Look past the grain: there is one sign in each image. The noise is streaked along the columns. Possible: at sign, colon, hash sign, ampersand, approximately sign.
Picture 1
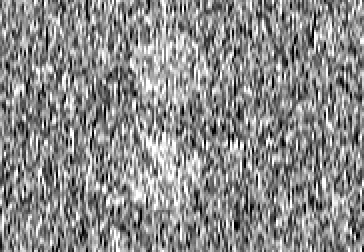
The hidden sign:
colon
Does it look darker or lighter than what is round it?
lighter
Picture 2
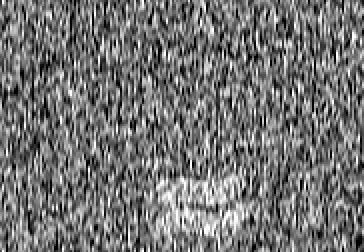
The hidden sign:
approximately sign
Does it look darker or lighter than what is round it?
lighter
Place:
bottom middle
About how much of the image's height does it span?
a third
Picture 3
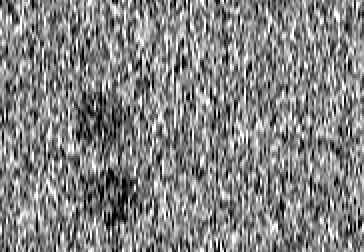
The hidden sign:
colon
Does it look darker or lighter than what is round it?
darker
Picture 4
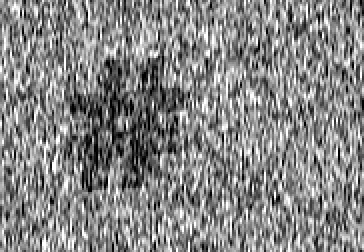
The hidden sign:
hash sign
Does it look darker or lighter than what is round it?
darker
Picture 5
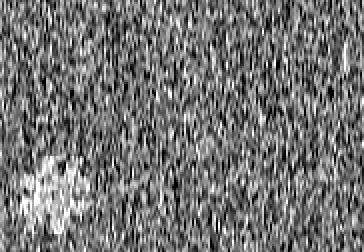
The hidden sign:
hash sign
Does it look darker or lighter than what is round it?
lighter
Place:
bottom left
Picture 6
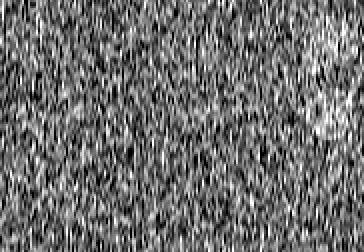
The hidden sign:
colon
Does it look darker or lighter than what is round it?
lighter
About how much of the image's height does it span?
half
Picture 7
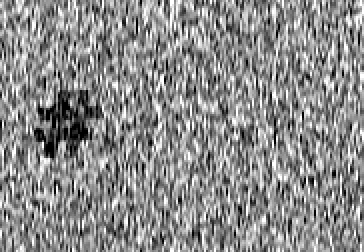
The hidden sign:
hash sign
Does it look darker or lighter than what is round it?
darker
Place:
middle left
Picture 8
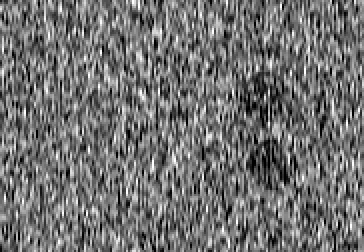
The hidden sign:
colon
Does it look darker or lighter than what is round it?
darker
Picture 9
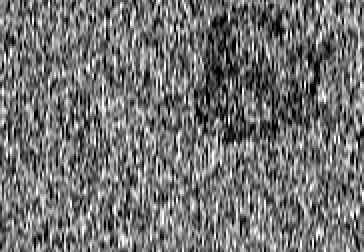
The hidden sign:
ampersand
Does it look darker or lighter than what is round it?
darker
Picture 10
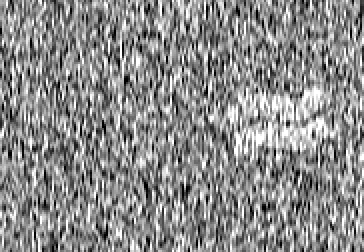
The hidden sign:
approximately sign
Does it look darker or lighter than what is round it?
lighter
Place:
middle right
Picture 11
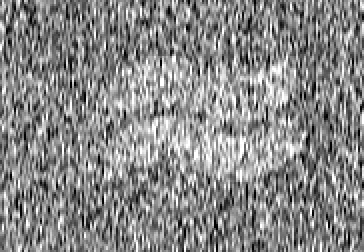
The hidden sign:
approximately sign
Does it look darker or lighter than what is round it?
lighter
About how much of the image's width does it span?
half
